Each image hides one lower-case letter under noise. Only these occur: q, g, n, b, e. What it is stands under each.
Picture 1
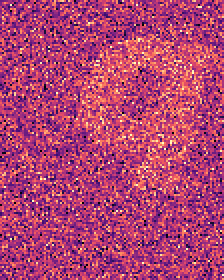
light q
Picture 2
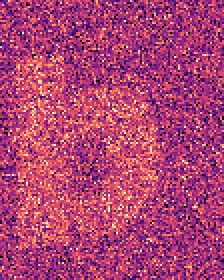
light b
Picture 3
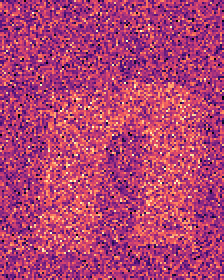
light n
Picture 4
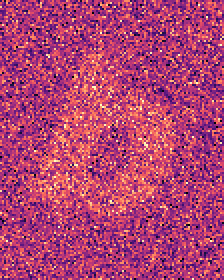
light b
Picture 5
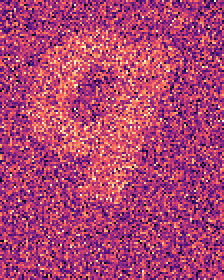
light q
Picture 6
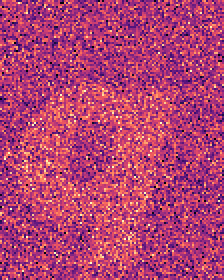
light q
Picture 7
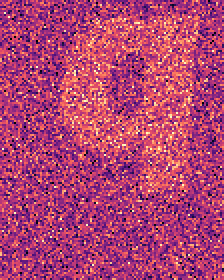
light q
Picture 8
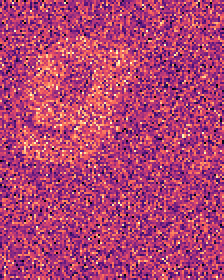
light g
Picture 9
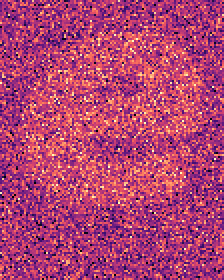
light e
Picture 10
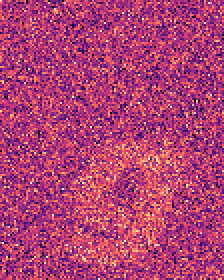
light g
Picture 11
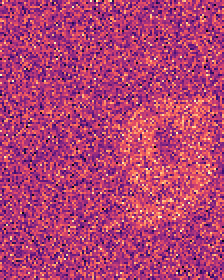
light g
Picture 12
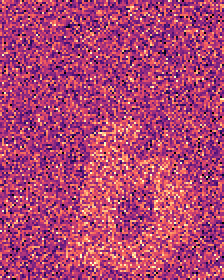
light b
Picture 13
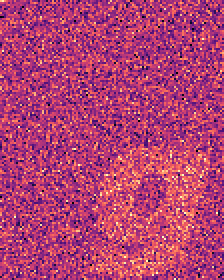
light g
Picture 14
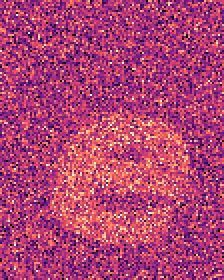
light e
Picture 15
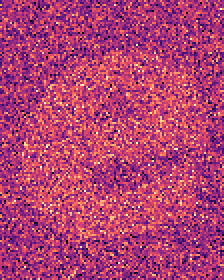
light e
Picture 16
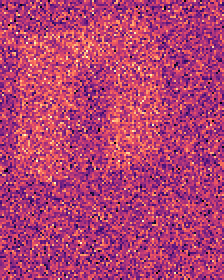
light n
